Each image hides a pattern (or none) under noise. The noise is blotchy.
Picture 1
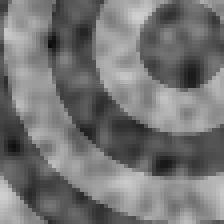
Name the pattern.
rings round one point
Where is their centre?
top right
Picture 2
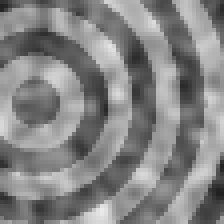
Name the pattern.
rings round one point
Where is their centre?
middle left
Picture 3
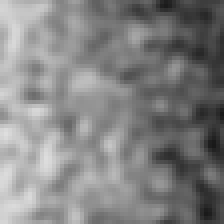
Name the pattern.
a smooth slope
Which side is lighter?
left
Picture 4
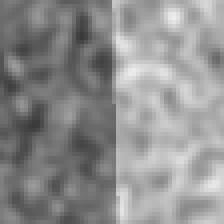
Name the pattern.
a sharp edge
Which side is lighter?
right
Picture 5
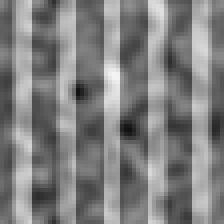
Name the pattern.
vertical stripes
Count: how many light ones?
5
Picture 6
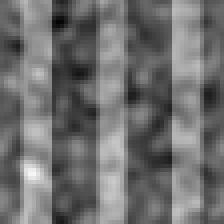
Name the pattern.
vertical stripes
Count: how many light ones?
3
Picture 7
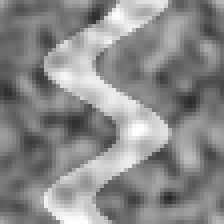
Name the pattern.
a wavy band
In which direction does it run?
top to bottom
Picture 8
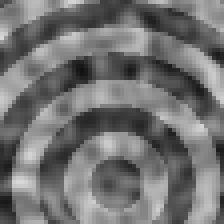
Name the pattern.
rings round one point
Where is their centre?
bottom middle
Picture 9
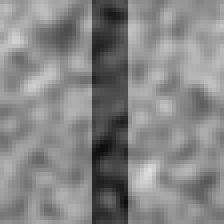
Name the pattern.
one vertical stripe
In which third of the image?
middle
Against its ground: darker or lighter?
darker
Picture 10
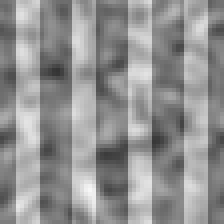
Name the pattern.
vertical stripes
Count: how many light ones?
4
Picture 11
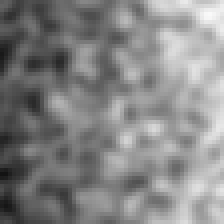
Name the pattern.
a smooth slope
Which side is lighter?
right
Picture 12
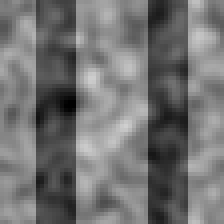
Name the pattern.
vertical stripes
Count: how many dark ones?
2
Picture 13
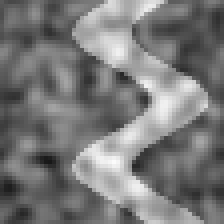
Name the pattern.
a wavy band
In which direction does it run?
top to bottom
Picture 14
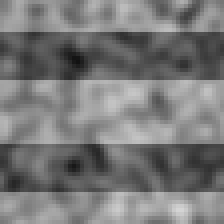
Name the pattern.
horizontal stripes
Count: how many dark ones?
2
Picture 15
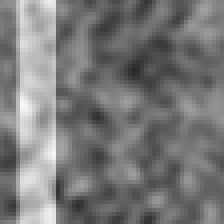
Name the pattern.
one vertical stripe
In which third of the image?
left
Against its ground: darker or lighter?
lighter
